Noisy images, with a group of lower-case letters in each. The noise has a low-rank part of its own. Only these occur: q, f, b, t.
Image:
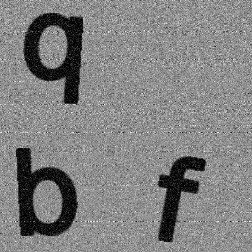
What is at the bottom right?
f
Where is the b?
bottom left
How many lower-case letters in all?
3
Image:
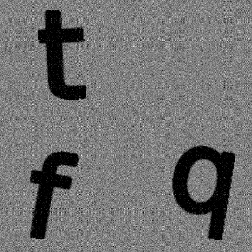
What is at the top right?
nothing
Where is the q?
bottom right
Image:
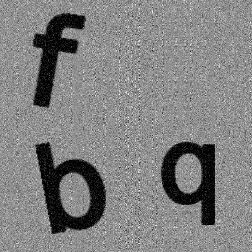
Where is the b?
bottom left
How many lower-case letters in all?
3
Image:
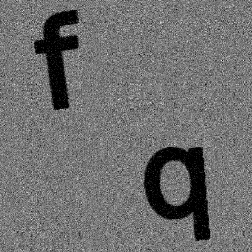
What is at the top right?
nothing
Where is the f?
top left
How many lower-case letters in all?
2
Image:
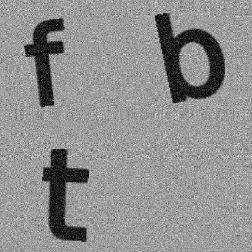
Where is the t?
bottom left
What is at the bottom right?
nothing
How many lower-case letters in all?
3
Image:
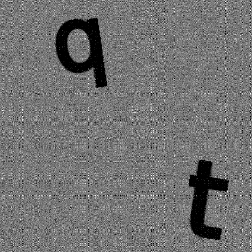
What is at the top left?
q
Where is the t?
bottom right
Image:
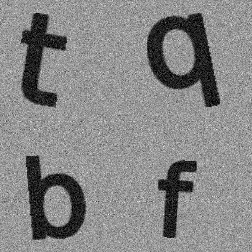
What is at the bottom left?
b
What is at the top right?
q
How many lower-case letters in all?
4
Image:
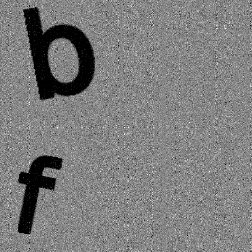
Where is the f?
bottom left
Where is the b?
top left
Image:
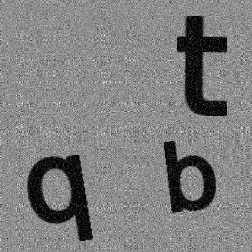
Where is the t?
top right
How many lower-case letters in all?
3
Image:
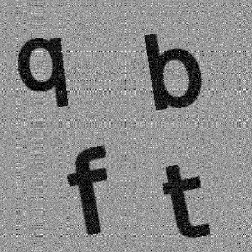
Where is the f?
bottom left
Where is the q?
top left
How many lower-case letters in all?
4
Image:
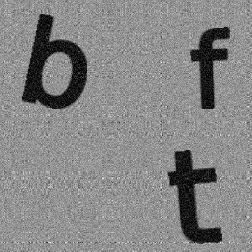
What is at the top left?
b
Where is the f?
top right
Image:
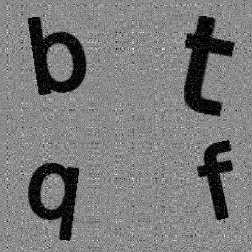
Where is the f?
bottom right
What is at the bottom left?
q
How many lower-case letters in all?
4
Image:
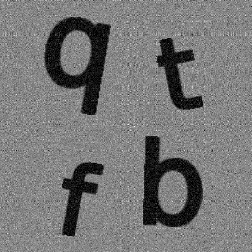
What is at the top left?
q
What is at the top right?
t
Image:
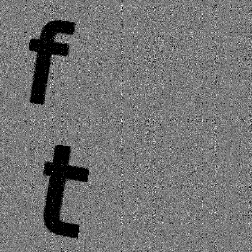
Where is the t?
bottom left
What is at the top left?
f
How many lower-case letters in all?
2
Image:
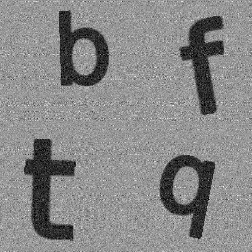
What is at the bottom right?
q
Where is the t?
bottom left
